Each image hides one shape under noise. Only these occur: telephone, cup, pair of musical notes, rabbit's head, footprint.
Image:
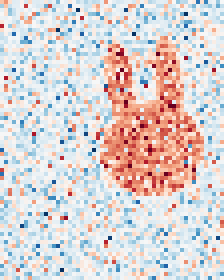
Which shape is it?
rabbit's head
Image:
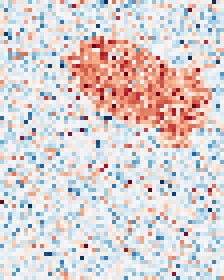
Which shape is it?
footprint
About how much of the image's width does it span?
two thirds
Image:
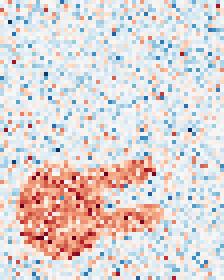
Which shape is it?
rabbit's head
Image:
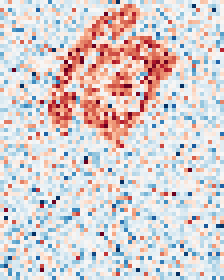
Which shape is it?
telephone
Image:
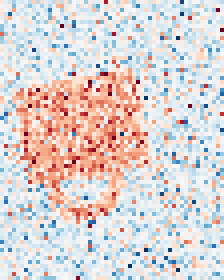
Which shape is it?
cup
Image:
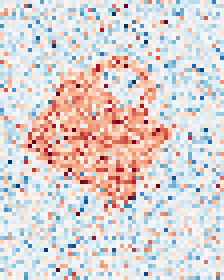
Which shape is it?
cup
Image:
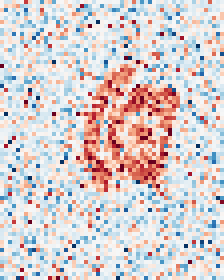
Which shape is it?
telephone
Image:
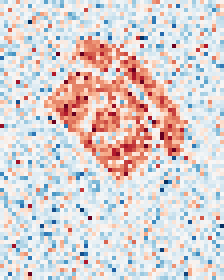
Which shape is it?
telephone
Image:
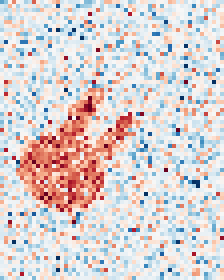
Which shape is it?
rabbit's head
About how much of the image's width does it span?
half
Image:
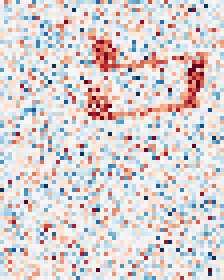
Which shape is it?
pair of musical notes
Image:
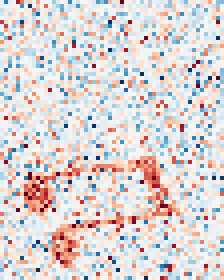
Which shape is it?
pair of musical notes
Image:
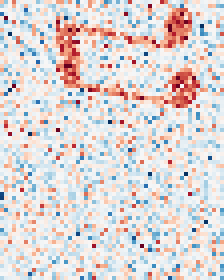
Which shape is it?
pair of musical notes
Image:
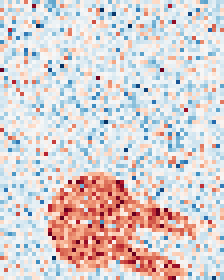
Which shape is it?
rabbit's head
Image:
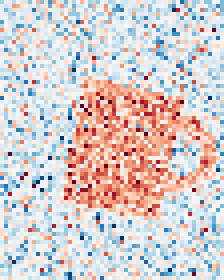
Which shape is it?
cup
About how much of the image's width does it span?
two thirds
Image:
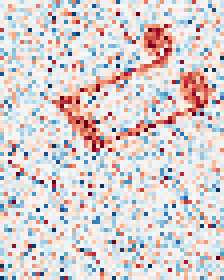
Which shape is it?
pair of musical notes
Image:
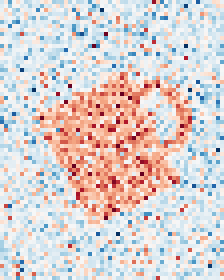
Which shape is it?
cup
